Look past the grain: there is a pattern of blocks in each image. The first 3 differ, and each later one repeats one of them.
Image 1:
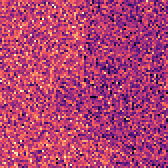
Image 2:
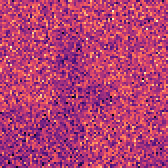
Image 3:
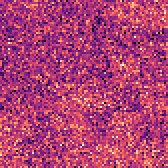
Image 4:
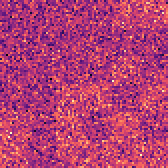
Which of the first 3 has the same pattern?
3
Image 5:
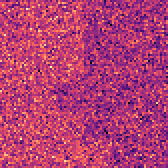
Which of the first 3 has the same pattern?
1
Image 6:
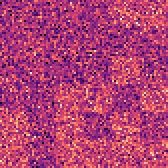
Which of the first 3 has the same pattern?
3
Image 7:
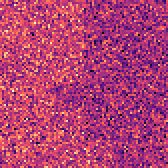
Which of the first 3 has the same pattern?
1
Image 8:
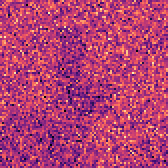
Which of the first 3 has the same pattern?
2
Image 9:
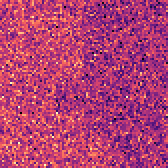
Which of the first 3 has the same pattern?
1
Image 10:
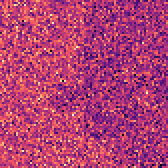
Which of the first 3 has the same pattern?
1
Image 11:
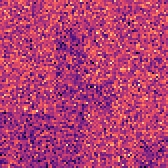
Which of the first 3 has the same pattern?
2
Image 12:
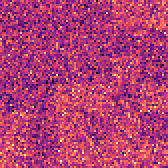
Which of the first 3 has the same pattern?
3
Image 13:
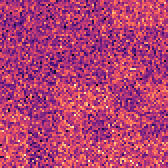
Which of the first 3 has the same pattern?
3
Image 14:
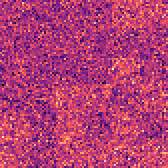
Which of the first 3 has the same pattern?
3
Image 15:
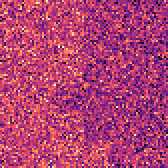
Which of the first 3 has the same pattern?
1
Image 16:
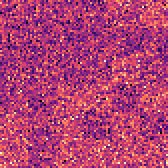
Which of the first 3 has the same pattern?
3
